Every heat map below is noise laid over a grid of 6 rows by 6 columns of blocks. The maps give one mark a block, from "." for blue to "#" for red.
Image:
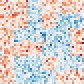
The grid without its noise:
# # . # # #
# # . # . .
# . . . . #
# # # . . #
# . . # . .
# . . . # #
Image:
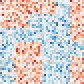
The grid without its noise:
# # # # . #
# # . . . #
. . . . . #
. # # . . .
. # # . . #
. # # . . #
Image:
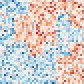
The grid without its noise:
. . # # # #
. # # # . #
. # # # . .
. . # . . #
. . . . # #
. . . . # #
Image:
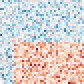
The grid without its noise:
. . . . . .
. . . . . .
. . . . . .
. # # # # #
. # # # # #
. # # # # #
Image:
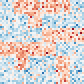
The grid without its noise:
. # # # # .
. . # . . .
. . . # # #
# # # # . .
. # . . # .
. . . . # .
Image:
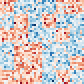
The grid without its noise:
# . . . # #
. # . # . .
# # . . # .
. # # . . .
. # # . . #
# # # . # .
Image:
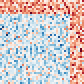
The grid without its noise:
# # # # # #
. . . . . #
. . . . . #
. . . . . #
. . . . . #
. . . . . #
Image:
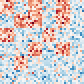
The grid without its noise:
# . # . # .
. # # . # .
# . . # . .
. . # . # .
. # . . . .
. . . . . .
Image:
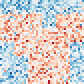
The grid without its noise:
. . . . . .
# # # . # #
# # # # # #
. # # # # .
. . # # # .
. . # # # .
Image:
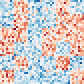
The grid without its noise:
. # . . # .
. # . . # #
# # . # # #
# . . # . #
. # . . # .
# . . . . #
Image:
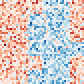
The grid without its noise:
# # # . . #
# # . . . #
# # . . . #
# # . . . .
# # # . . #
# # . . . #
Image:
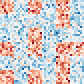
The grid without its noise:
# . # . # .
. . . . # .
. . # . . .
# . # . # #
. . . . # .
# . # . # .
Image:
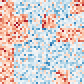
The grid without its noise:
# . . . . #
# # . # . .
# # . . # #
# . . . . .
# . . . . .
# . . . # .
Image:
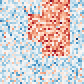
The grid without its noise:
. . . # # .
. . # # # .
. . # # # .
. . . # # .
. . . . . .
. . . . . .
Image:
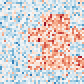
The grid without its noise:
. . . . . .
. . . # # .
. . # # # #
. . . # # .
. . # # # #
. . . . . .
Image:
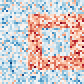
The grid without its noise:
. . . . . .
. . # # # #
. . # . . #
. . # . . #
. . # # # #
. . . . . .
